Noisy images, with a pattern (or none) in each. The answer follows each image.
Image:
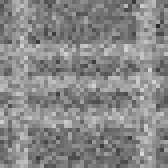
bands of rows crossing bands of columns
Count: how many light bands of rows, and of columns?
3 and 2
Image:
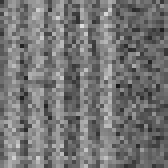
bands of columns
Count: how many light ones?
5
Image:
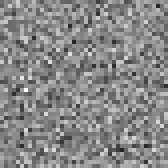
only noise
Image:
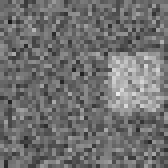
one block
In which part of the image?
middle right
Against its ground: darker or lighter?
lighter
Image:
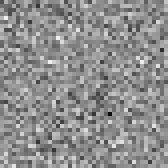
only noise
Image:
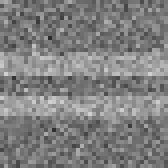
bands of rows
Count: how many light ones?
2
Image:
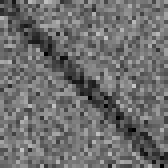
a diagonal band
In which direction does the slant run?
top left to bottom right
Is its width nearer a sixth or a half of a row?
a sixth
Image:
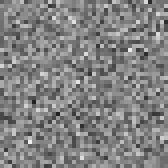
only noise
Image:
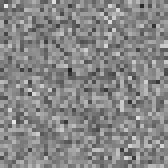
only noise
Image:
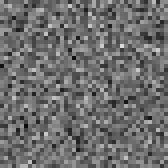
only noise
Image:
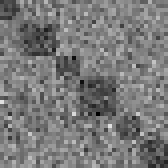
blocks along the diagonal
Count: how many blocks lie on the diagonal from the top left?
6
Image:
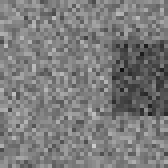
one block
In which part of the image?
middle right
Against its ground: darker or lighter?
darker
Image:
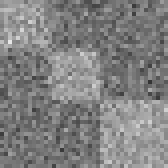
blocks along the diagonal
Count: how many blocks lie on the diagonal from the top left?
3
